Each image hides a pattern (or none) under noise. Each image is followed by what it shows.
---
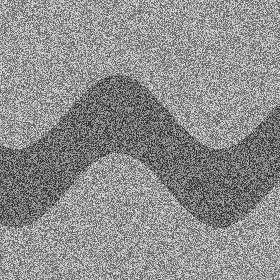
a wavy band
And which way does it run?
left to right
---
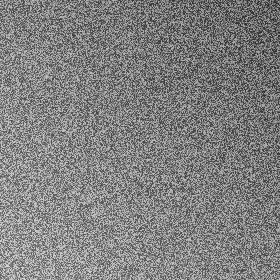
a smooth slope
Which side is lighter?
bottom left
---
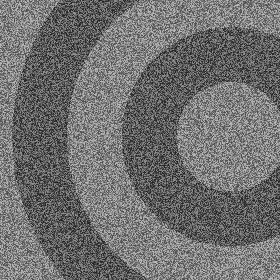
rings round one point
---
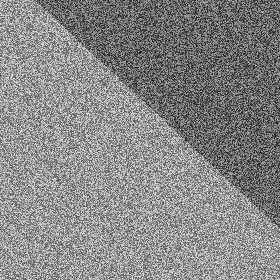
a sharp edge
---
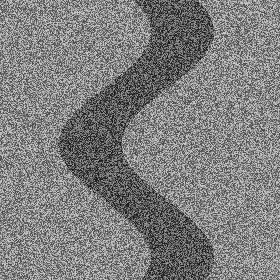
a wavy band
